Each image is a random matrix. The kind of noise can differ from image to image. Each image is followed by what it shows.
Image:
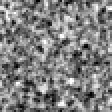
blotchy
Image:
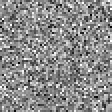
independent entries
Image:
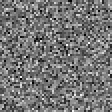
independent entries
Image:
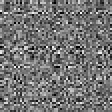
low rank plus noise
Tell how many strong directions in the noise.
three or four
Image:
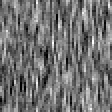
streaked along the columns
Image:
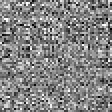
low rank plus noise
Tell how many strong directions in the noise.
three or four
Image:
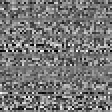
rows of uneven size
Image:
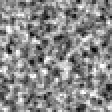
blotchy
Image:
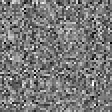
low rank plus noise
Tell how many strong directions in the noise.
five to eight
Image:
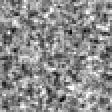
blotchy
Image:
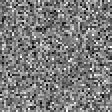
independent entries
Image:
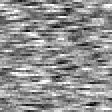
streaked along the rows
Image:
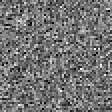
independent entries
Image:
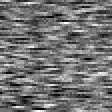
streaked along the rows
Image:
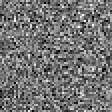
low rank plus noise
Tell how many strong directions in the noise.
five to eight
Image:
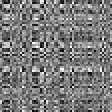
low rank plus noise
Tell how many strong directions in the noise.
one
